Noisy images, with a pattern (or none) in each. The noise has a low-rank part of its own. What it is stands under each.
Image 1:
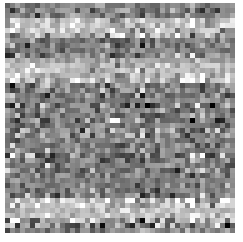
bands of rows
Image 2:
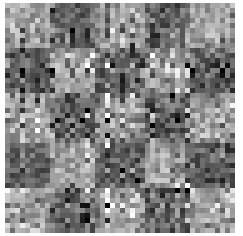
a checkerboard
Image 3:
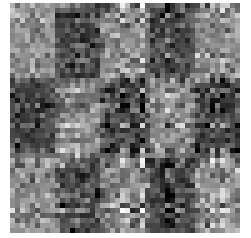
a checkerboard
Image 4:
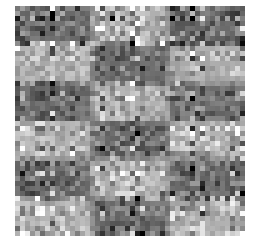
a checkerboard
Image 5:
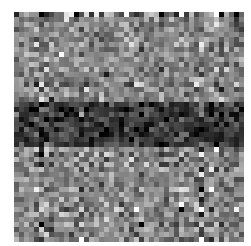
one band of rows
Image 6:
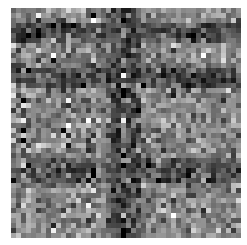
bands of rows crossing bands of columns
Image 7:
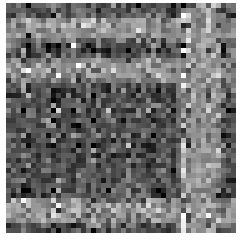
bands of rows crossing bands of columns
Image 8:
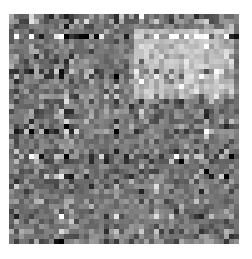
one block
